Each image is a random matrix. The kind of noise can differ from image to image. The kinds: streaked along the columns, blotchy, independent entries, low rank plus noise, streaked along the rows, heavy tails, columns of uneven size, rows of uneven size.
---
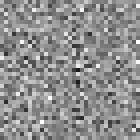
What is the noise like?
low rank plus noise
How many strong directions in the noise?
five to eight
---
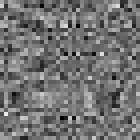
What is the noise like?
low rank plus noise
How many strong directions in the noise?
two
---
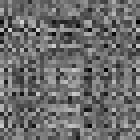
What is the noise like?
low rank plus noise
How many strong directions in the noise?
one
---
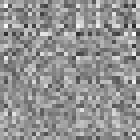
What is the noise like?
low rank plus noise
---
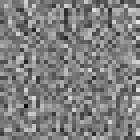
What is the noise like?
low rank plus noise
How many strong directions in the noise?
three or four
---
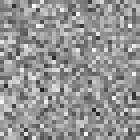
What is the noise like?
independent entries
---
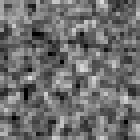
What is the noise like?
blotchy
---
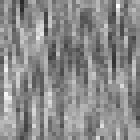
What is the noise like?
streaked along the columns
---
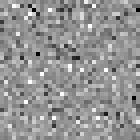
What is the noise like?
heavy tails
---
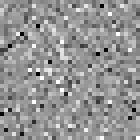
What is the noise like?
heavy tails
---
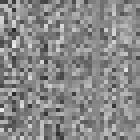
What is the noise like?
columns of uneven size
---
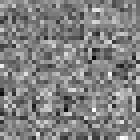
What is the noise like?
low rank plus noise
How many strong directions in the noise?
three or four
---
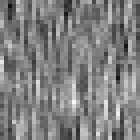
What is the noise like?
streaked along the columns
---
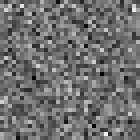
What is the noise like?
independent entries
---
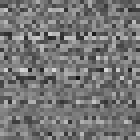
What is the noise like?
rows of uneven size
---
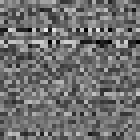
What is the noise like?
rows of uneven size
